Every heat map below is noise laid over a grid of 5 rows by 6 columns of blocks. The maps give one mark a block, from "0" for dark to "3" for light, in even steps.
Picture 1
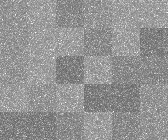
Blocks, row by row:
2 3 1 2 3 3
2 3 3 1 3 0
2 3 0 3 1 1
3 2 3 0 0 2
0 0 1 3 1 2
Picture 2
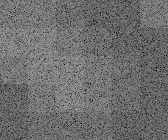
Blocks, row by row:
2 2 1 0 0 2
3 3 2 1 0 0
2 3 3 2 1 0
0 2 3 2 1 0
0 1 1 1 0 0
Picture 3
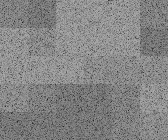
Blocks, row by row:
1 0 3 3 3 1
3 2 3 3 3 0
3 3 3 2 2 2
2 1 0 0 1 3
0 0 0 0 1 2
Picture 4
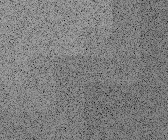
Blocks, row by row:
3 3 3 3 1 0
3 3 3 2 1 0
3 2 1 1 1 0
2 2 1 0 0 0
1 1 1 0 0 0
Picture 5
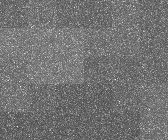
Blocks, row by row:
1 2 1 1 2 1
3 3 3 2 2 1
2 3 3 1 1 1
2 1 0 0 1 2
0 0 0 0 0 2
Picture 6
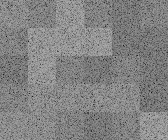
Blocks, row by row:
2 1 3 1 0 1
1 3 3 3 0 0
0 3 1 0 1 0
1 2 2 2 2 0
2 2 1 0 1 3
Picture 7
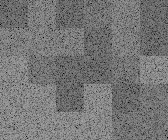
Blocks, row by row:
0 2 0 1 2 0
2 2 2 0 2 0
3 1 0 0 1 3
3 3 0 3 0 1
3 3 3 3 1 1
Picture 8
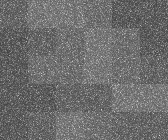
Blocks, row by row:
1 3 3 2 0 0
0 1 2 3 2 0
0 2 2 3 2 1
0 0 1 1 3 3
0 1 3 2 1 1
